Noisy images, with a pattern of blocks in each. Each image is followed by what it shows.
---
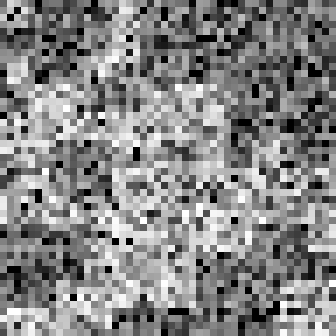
no symmetry
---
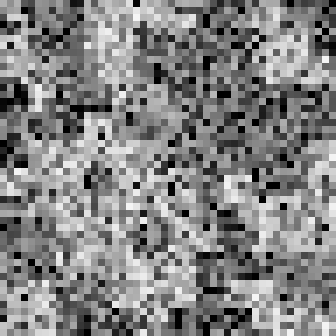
mirrored about the diagonal from the bottom left
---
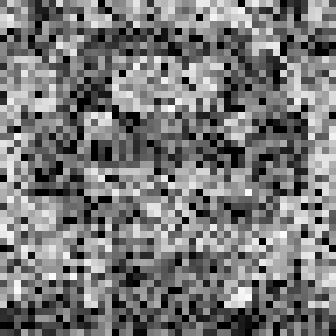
left and right mirror each other
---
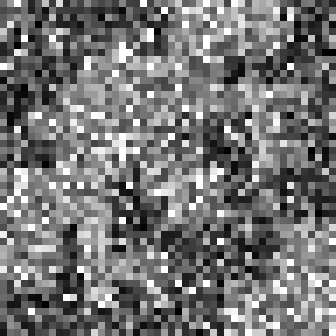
mirrored about the diagonal from the top left
